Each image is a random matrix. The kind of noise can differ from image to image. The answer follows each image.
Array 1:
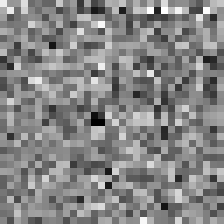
low rank plus noise
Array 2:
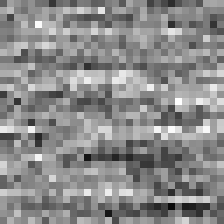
streaked along the rows
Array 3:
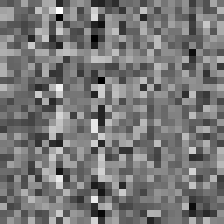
columns of uneven size
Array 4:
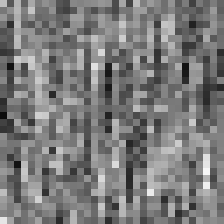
streaked along the columns
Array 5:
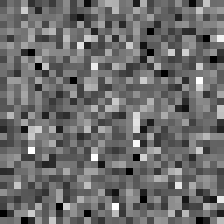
heavy tails
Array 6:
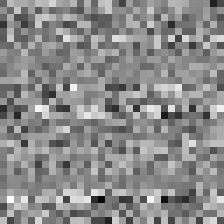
rows of uneven size
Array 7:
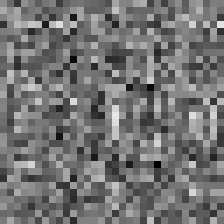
low rank plus noise
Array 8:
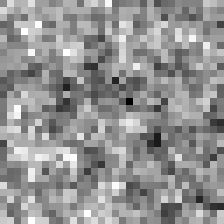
blotchy
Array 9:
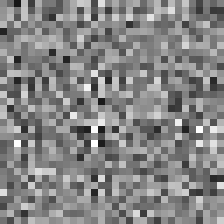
low rank plus noise
